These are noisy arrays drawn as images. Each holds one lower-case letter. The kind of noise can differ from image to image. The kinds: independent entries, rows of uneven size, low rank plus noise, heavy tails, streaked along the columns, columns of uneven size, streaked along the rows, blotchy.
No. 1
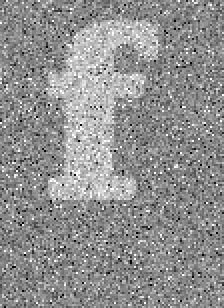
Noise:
heavy tails
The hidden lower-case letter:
f
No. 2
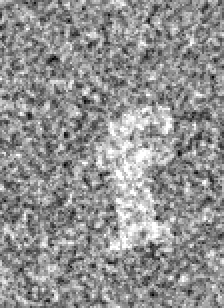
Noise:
blotchy
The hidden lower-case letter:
f
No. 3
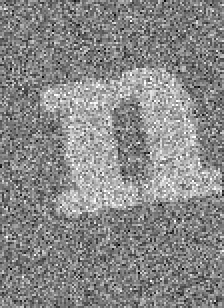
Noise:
independent entries
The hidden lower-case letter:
n
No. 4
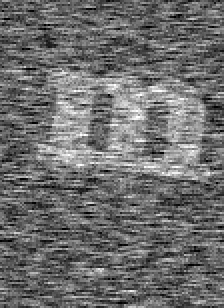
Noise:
streaked along the rows
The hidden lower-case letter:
m
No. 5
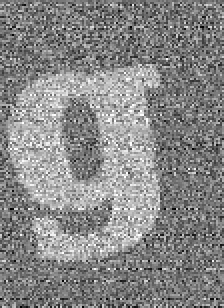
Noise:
rows of uneven size
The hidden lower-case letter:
g
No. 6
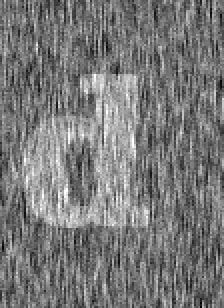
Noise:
streaked along the columns
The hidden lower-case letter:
d
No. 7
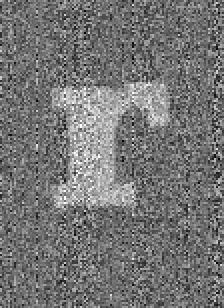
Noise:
columns of uneven size
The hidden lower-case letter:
r
